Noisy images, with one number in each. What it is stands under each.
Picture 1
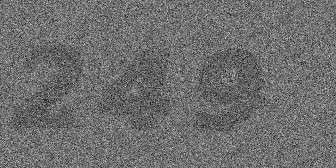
249
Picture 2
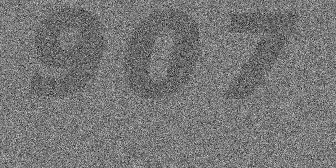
907
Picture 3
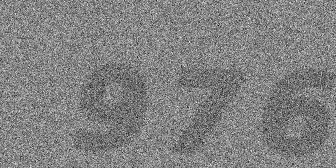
976
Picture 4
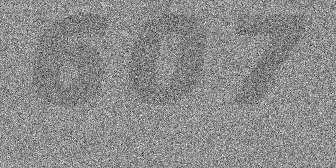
607
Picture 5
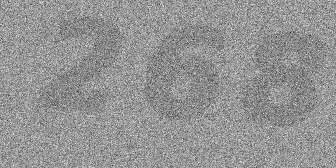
268
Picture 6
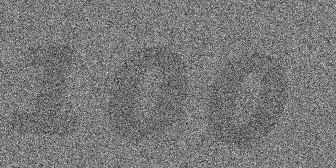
100
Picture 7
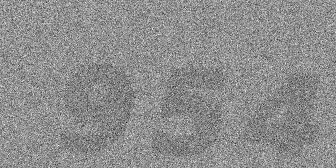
954
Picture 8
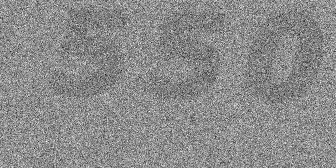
550
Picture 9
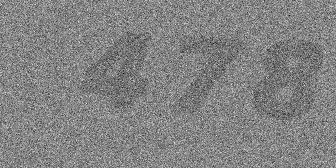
478
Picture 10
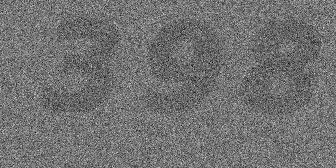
398
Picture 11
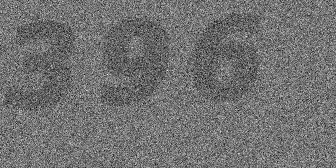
396
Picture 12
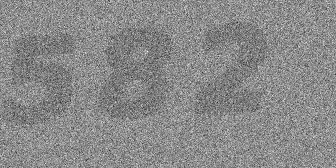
582
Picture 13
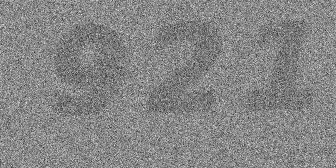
921
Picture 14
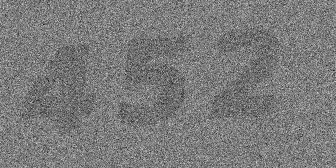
452
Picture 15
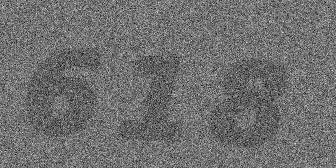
618
